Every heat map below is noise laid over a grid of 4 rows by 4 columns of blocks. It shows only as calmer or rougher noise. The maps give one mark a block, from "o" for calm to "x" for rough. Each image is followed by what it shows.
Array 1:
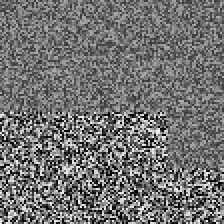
o o o o
o o o o
x x x o
x x x x
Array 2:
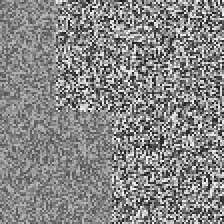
o x x x
o x x x
o o x x
o o x x
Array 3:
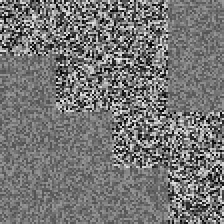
x x x o
o x x o
o o x x
o o o x
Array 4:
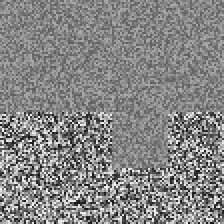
o o o o
o o o o
x x o x
x x x x
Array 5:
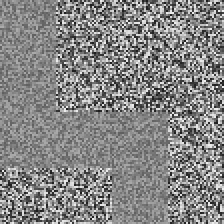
o x x x
o x x x
o o o x
x x o x
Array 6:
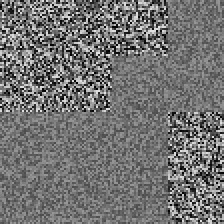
x x x o
x x o o
o o o x
o o o x
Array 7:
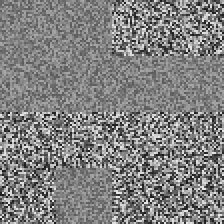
o o x x
o o o o
x x x x
x o x x
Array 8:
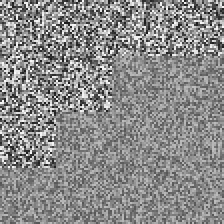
x x x x
x x o o
x o o o
o o o o
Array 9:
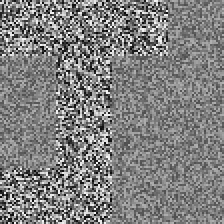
x x x o
o x o o
o x o o
x x o o
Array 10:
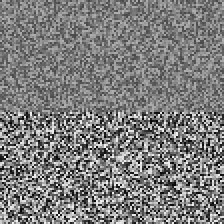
o o o o
o o o o
x x x x
x x x x
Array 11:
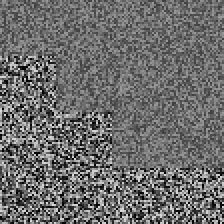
o o o o
x o o o
x x o o
x x x x
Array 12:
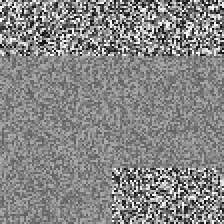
x x x x
o o o o
o o o o
o o x x
